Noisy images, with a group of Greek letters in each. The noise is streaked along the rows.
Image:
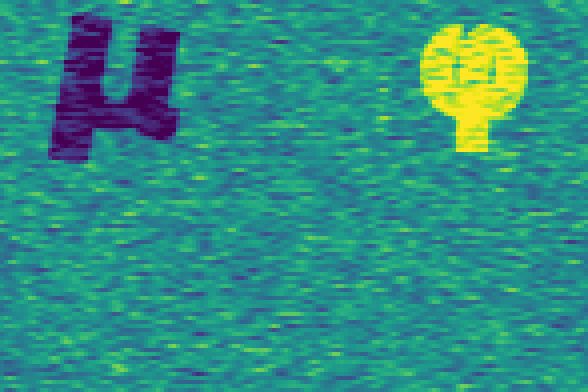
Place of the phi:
top right
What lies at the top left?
mu
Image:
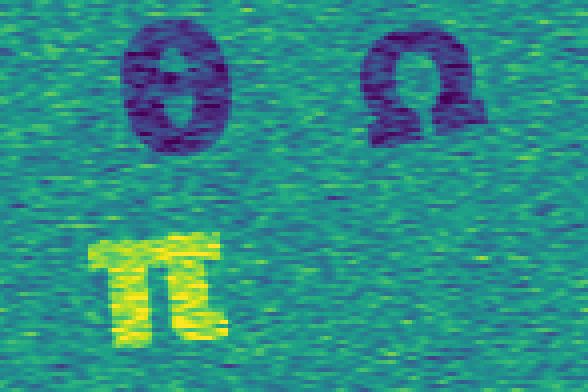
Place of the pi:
bottom left
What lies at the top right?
omega
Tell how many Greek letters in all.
3
